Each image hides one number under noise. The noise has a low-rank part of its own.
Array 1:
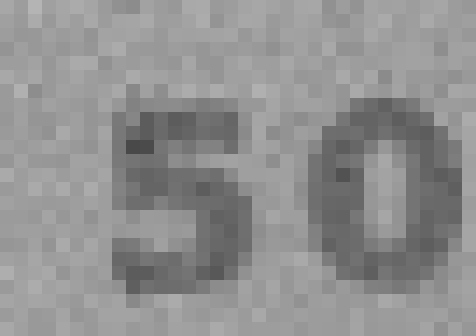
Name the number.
50
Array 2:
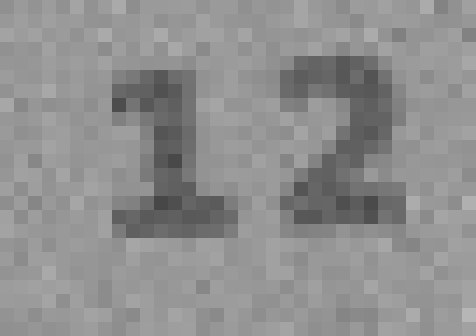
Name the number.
12
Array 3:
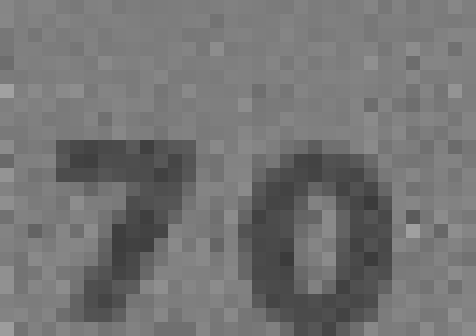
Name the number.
70
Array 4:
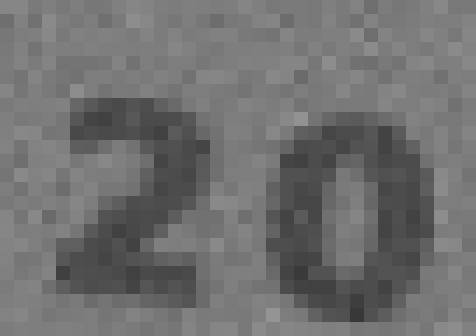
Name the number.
20
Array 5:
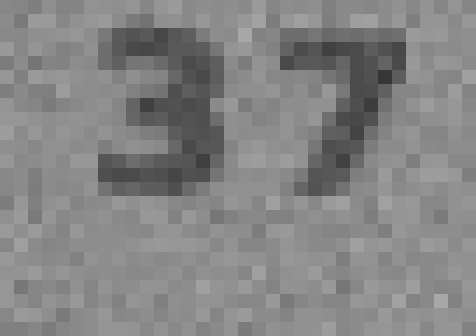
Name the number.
37
